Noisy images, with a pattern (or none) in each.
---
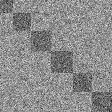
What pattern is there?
blocks along the diagonal
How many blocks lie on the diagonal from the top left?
6
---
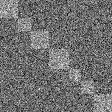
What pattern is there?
blocks along the diagonal
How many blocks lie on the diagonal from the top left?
7
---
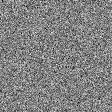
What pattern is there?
only noise
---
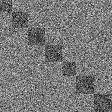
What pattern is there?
blocks along the diagonal
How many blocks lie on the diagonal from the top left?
7
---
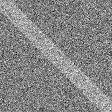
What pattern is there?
a diagonal band
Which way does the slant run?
top left to bottom right
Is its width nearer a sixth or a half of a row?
a sixth
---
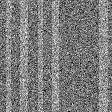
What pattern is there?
bands of columns
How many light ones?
5
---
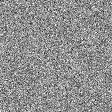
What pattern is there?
only noise
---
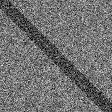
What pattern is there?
a diagonal band
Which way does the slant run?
top left to bottom right
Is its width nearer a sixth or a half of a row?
a sixth
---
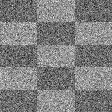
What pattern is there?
a checkerboard
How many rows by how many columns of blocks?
5 by 3
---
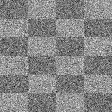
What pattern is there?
a checkerboard
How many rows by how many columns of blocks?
6 by 4
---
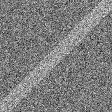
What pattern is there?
a diagonal band
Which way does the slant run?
bottom left to top right
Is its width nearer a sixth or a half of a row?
a sixth
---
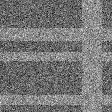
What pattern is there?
bands of rows crossing bands of columns
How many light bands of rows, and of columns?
3 and 1
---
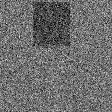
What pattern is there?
one block
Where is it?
top middle
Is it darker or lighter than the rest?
darker
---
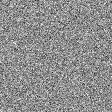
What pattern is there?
only noise
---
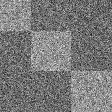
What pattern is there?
blocks along the diagonal
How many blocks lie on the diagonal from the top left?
3
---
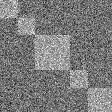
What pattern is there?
blocks along the diagonal
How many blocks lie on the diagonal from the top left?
5
